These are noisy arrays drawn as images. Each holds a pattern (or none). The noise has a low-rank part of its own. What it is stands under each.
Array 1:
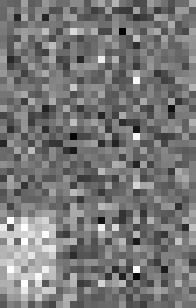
one block
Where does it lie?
bottom left
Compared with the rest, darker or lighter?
lighter
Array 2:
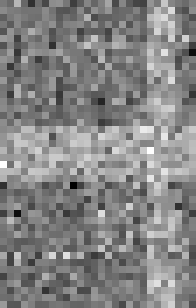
bands of rows crossing bands of columns
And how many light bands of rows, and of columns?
1 and 1
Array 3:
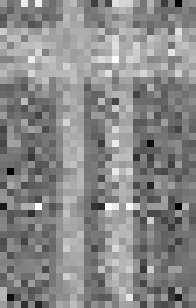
bands of rows crossing bands of columns
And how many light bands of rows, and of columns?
1 and 2
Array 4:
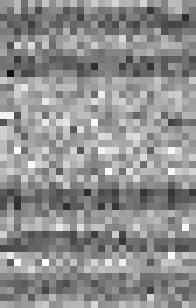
bands of rows
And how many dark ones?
5
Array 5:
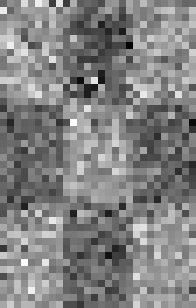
a checkerboard
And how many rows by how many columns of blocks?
3 by 3
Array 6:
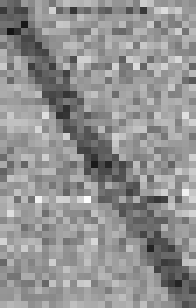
a diagonal band
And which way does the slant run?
top left to bottom right
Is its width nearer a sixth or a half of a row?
a sixth
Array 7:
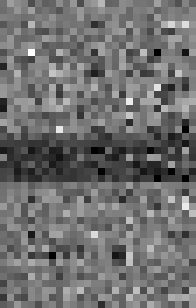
one band of rows
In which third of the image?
middle
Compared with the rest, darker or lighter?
darker
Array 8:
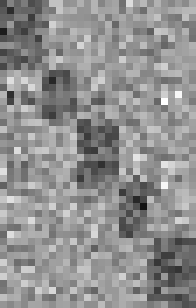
blocks along the diagonal
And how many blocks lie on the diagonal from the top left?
5
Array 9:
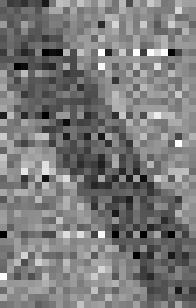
a diagonal band
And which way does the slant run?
top left to bottom right
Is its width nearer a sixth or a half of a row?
a half
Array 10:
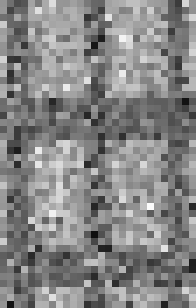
bands of rows crossing bands of columns
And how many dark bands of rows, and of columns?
2 and 3
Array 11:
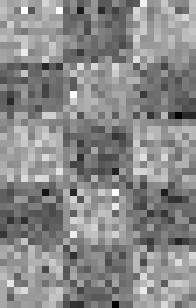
a checkerboard
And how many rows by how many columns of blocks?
5 by 3
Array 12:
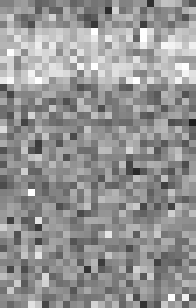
one band of rows
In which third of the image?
top
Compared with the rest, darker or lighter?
lighter
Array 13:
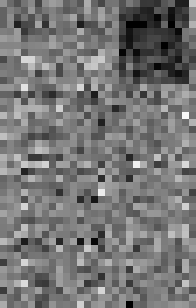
one block
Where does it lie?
top right
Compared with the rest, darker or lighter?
darker
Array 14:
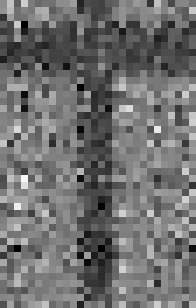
bands of rows crossing bands of columns
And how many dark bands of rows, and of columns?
1 and 1
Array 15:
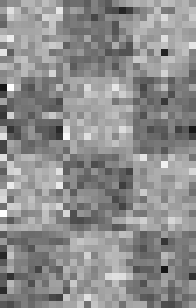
a checkerboard
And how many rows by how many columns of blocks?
4 by 3
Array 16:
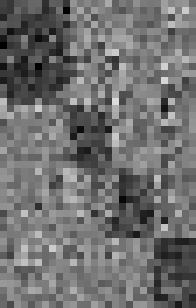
blocks along the diagonal
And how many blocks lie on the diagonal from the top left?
4
